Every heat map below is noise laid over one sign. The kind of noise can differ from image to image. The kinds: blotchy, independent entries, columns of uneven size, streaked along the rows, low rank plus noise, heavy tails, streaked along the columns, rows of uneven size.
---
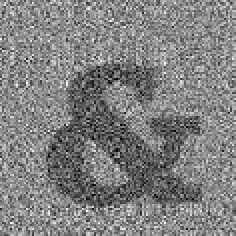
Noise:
low rank plus noise
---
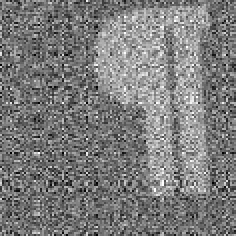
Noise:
low rank plus noise
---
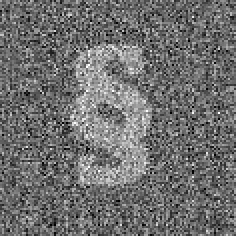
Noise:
low rank plus noise
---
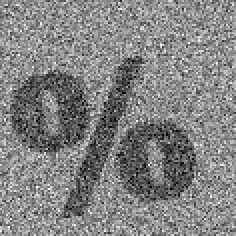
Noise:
independent entries
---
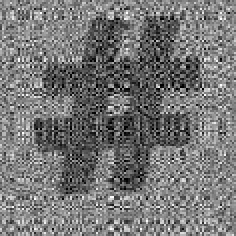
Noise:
low rank plus noise
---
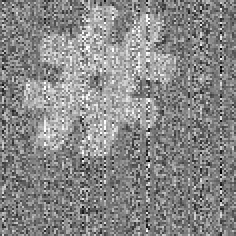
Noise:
columns of uneven size
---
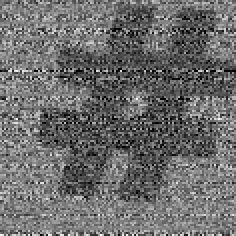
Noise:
rows of uneven size
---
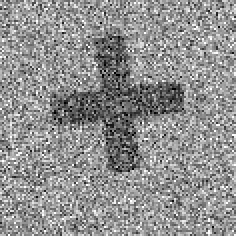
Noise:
independent entries
